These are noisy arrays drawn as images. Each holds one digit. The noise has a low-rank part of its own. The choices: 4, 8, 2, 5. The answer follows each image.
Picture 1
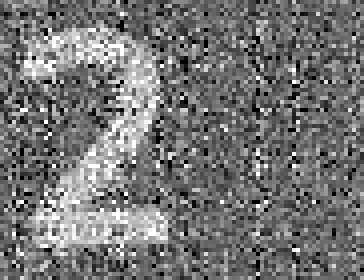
2
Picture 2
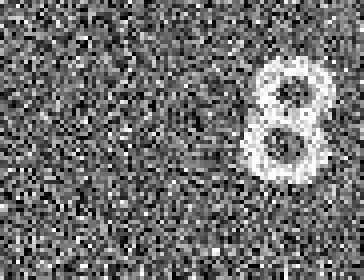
8
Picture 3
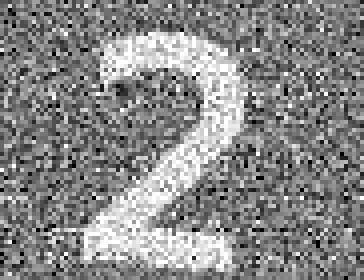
2
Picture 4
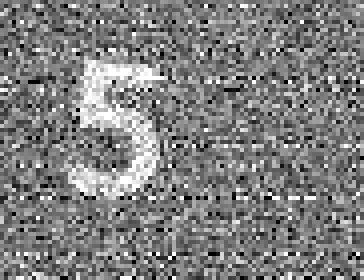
5
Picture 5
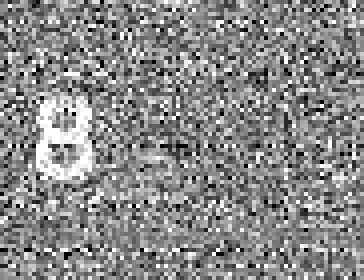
8
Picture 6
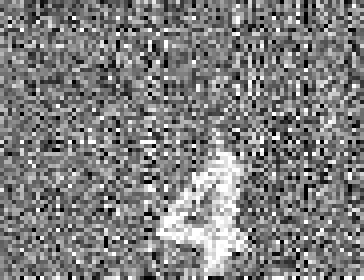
4
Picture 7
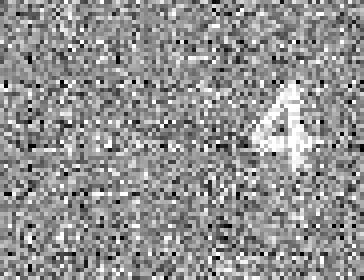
4
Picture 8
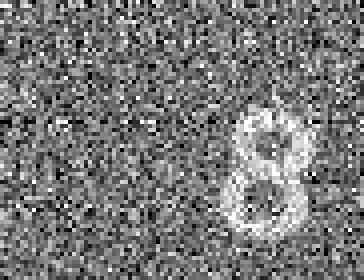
8
